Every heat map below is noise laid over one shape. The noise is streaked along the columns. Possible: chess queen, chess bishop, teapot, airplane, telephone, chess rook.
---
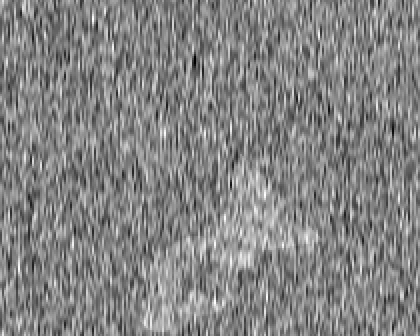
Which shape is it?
chess bishop
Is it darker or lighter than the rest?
lighter
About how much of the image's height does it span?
half
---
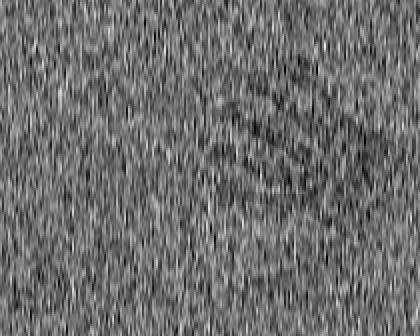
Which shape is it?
chess queen
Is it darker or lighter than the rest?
darker
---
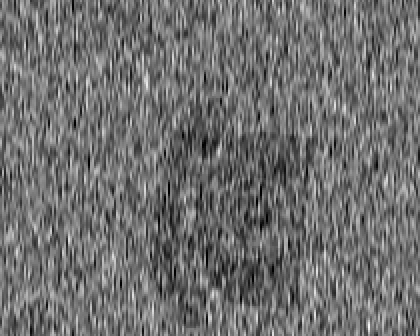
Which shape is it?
telephone
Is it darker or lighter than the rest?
darker
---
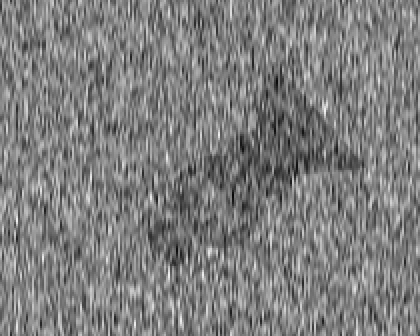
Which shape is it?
chess bishop
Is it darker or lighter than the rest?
darker
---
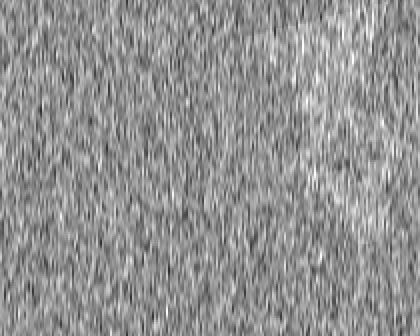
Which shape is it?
chess bishop
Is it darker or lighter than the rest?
lighter
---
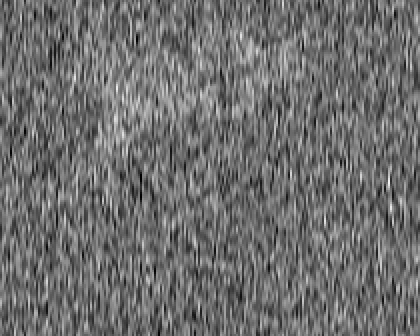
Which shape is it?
chess bishop
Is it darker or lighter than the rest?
lighter
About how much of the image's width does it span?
half
